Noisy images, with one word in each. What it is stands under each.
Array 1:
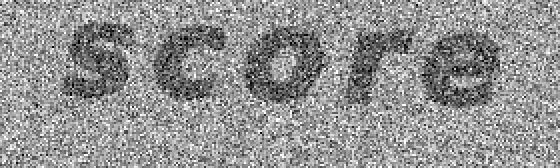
score
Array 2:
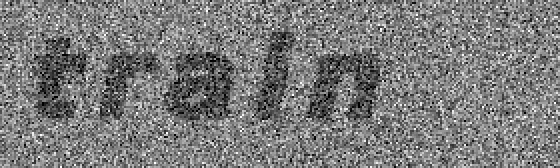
train
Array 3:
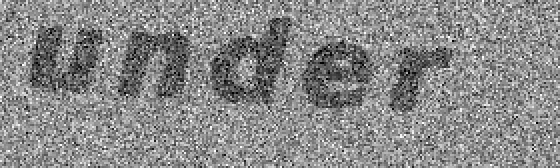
under
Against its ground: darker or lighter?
darker
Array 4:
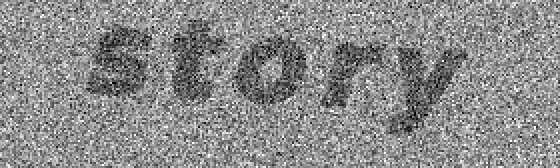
story
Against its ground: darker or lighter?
darker
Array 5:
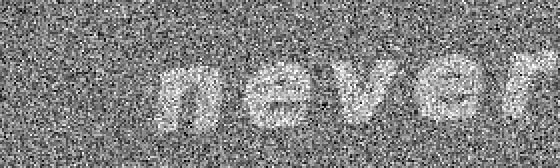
never
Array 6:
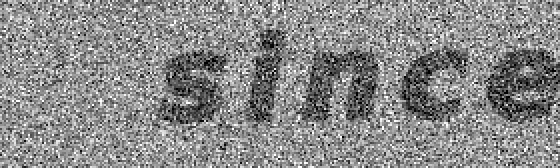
since
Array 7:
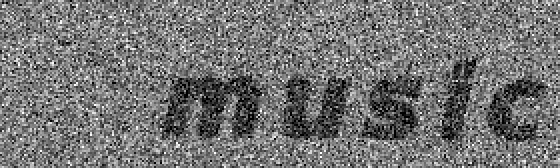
music
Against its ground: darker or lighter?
darker
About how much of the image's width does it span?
two thirds
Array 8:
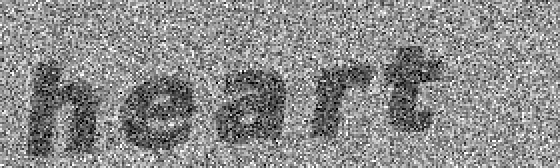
heart
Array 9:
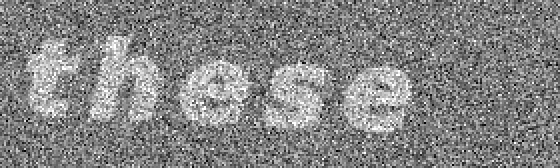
these
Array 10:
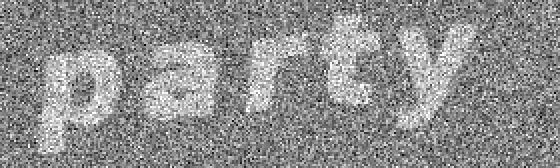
party
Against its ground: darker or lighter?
lighter
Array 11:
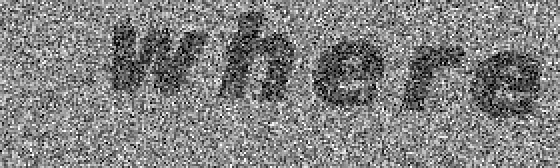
where
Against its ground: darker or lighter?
darker
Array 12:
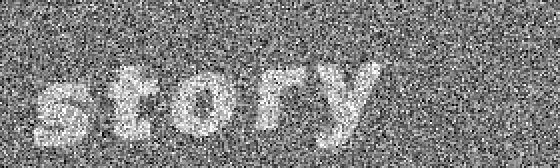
story
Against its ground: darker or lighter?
lighter
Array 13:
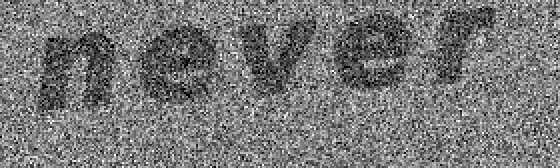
never
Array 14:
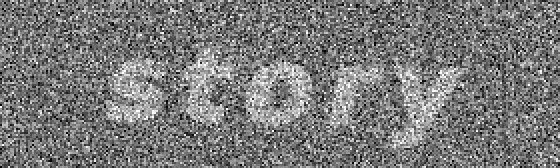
story
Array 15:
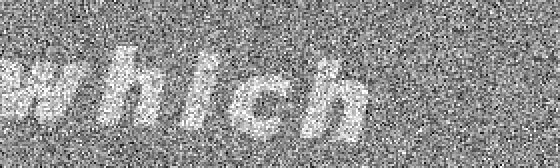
which
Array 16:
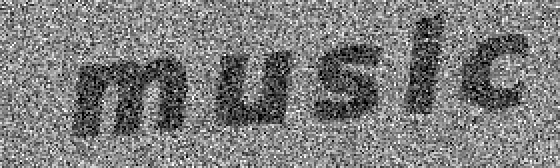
music
